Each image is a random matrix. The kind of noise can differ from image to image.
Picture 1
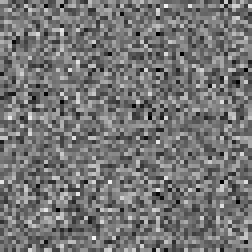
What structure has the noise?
low rank plus noise
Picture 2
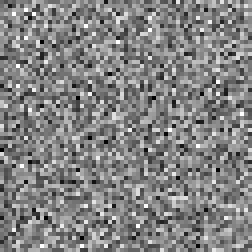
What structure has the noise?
independent entries
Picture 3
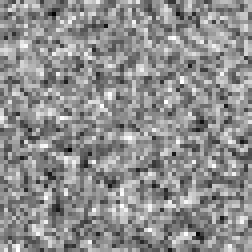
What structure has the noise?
blotchy
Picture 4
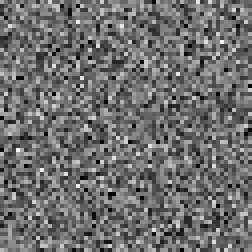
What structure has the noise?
independent entries
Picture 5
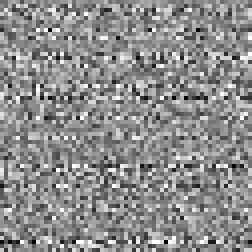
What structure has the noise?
rows of uneven size
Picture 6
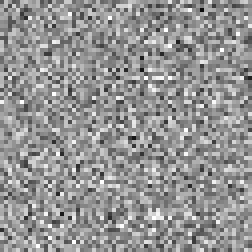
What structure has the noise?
low rank plus noise
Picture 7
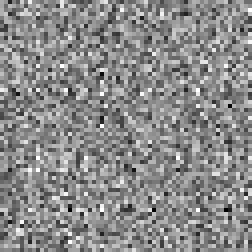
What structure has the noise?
low rank plus noise
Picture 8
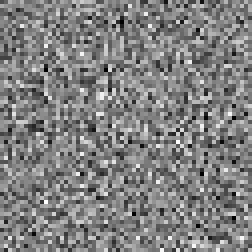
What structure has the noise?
low rank plus noise
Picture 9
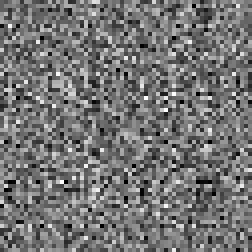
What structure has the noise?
low rank plus noise
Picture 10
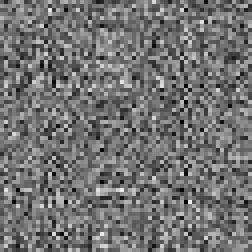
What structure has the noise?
low rank plus noise
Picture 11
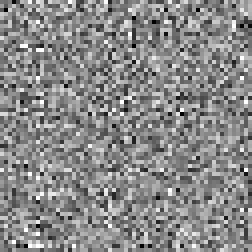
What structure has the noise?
low rank plus noise
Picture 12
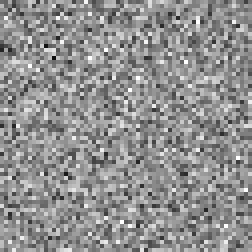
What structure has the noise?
independent entries
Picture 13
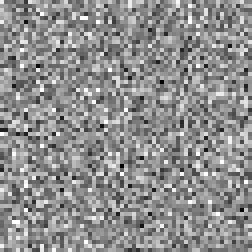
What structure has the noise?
low rank plus noise
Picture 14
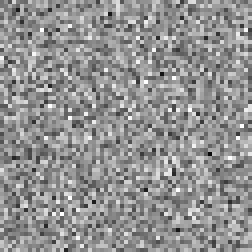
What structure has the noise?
independent entries
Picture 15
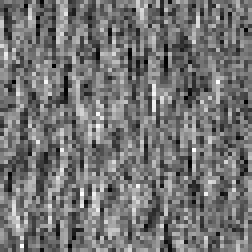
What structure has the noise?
streaked along the columns
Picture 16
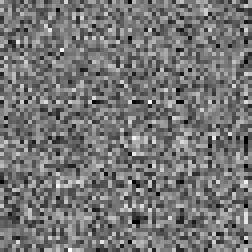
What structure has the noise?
low rank plus noise
